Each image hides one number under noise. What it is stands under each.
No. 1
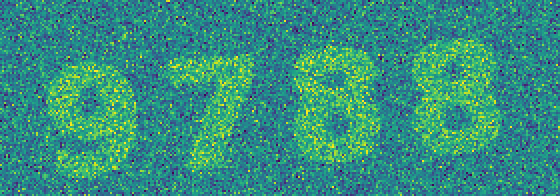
9788
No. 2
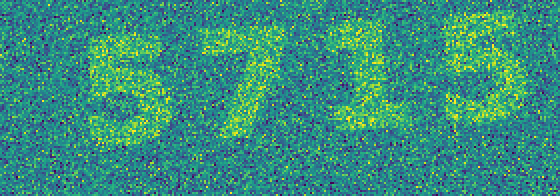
5715
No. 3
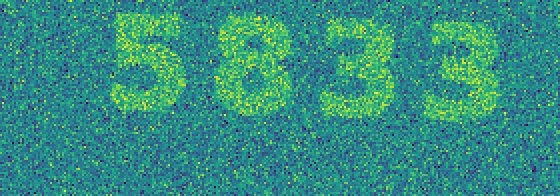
5833
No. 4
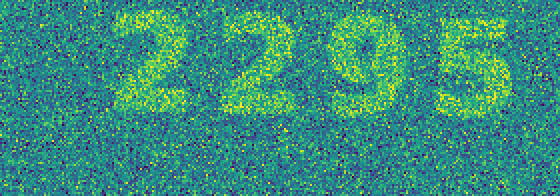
2295
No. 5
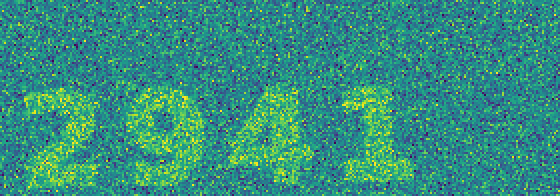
2941
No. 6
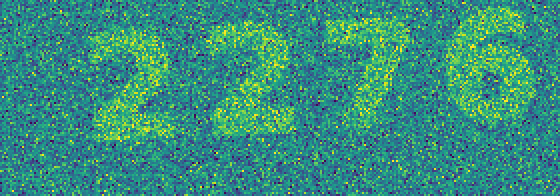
2276
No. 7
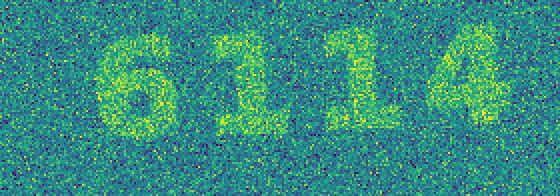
6114
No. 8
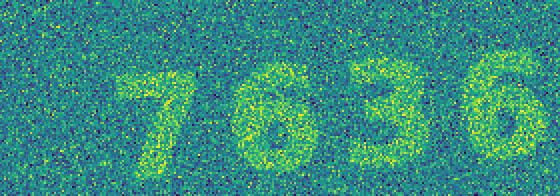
7636
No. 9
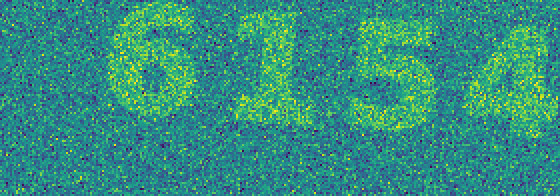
6154
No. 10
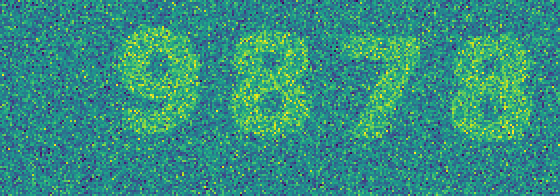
9878
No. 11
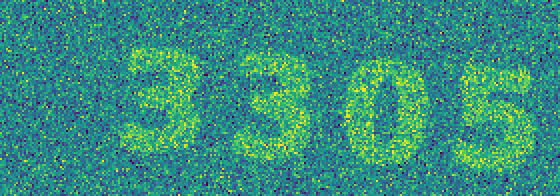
3305
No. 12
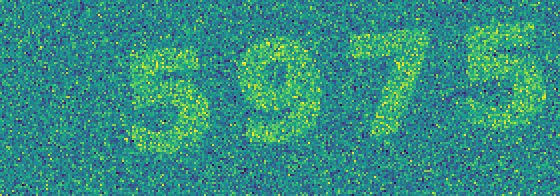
5975
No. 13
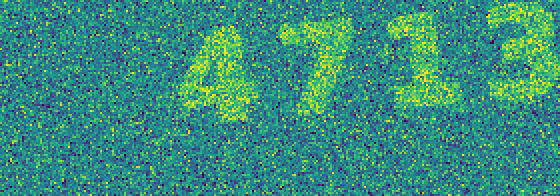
4713
